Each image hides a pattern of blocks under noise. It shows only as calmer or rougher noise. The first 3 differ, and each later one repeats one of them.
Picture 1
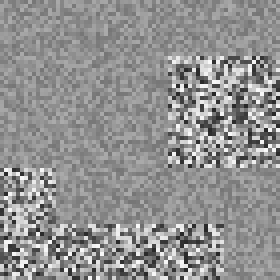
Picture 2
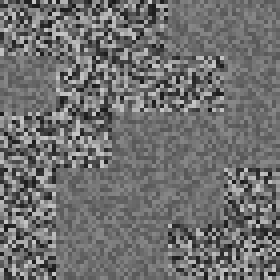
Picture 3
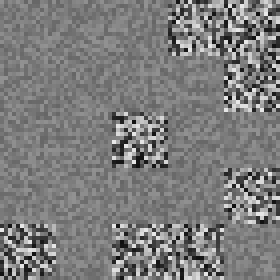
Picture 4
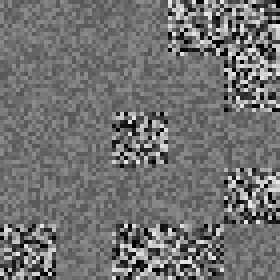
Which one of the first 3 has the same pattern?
3
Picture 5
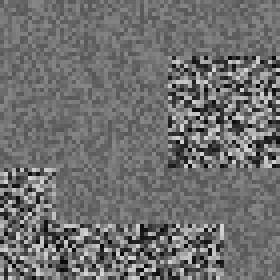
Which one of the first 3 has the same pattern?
1
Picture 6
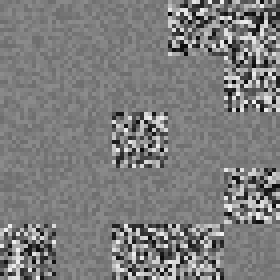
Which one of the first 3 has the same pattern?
3
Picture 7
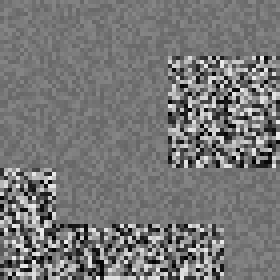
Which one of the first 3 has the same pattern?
1
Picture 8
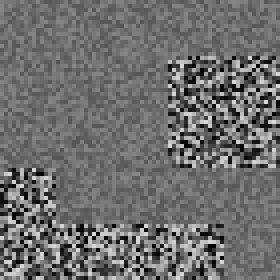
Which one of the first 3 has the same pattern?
1
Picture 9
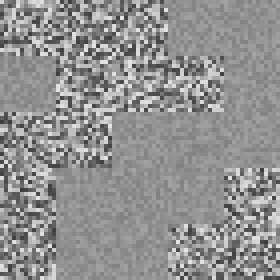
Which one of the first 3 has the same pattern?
2
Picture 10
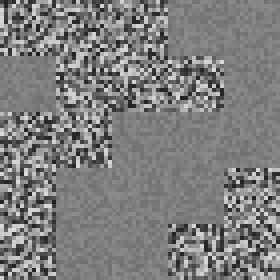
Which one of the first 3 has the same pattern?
2
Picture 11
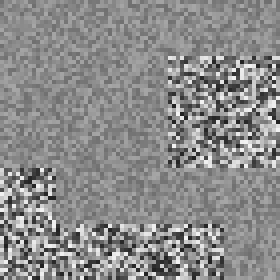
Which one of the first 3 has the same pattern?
1
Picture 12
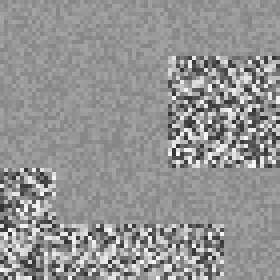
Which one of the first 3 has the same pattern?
1
